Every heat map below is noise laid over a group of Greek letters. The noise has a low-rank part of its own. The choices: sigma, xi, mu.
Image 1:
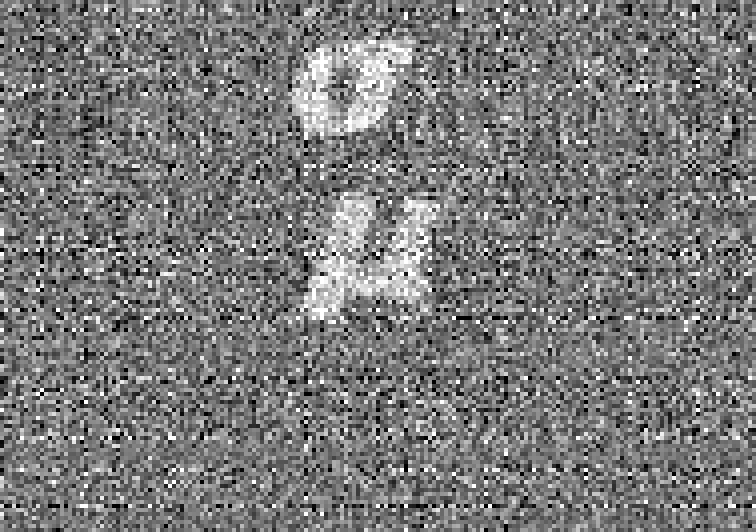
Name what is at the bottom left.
nothing
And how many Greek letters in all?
2
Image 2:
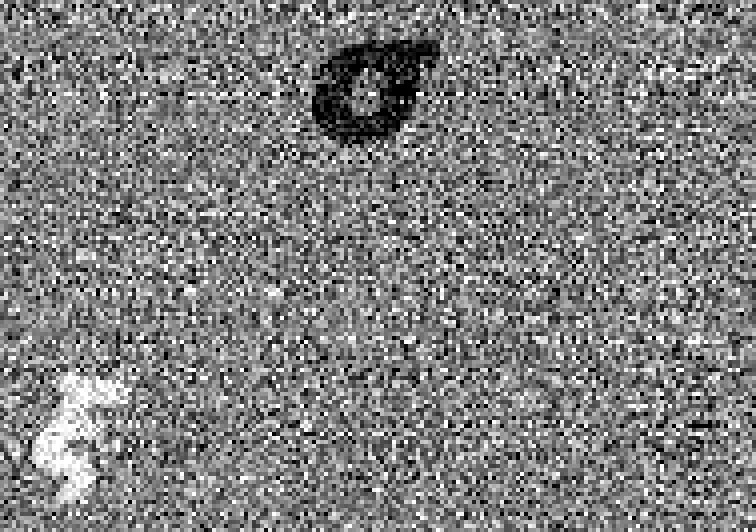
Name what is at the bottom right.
nothing
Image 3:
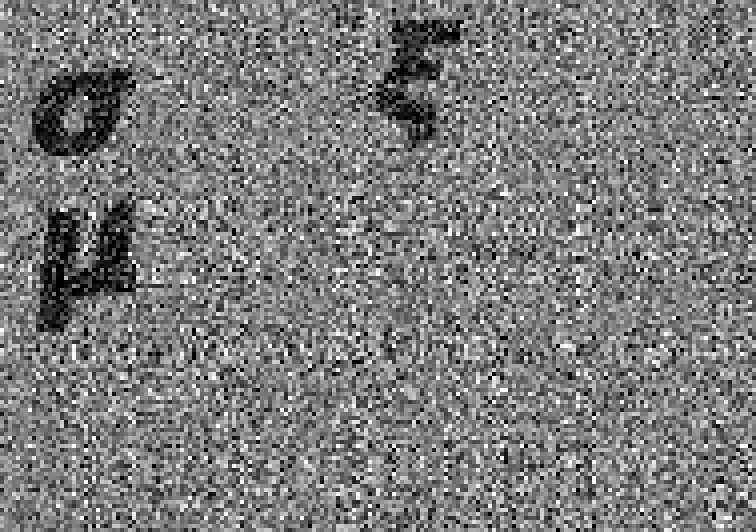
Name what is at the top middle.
xi
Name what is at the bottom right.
nothing
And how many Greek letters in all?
3
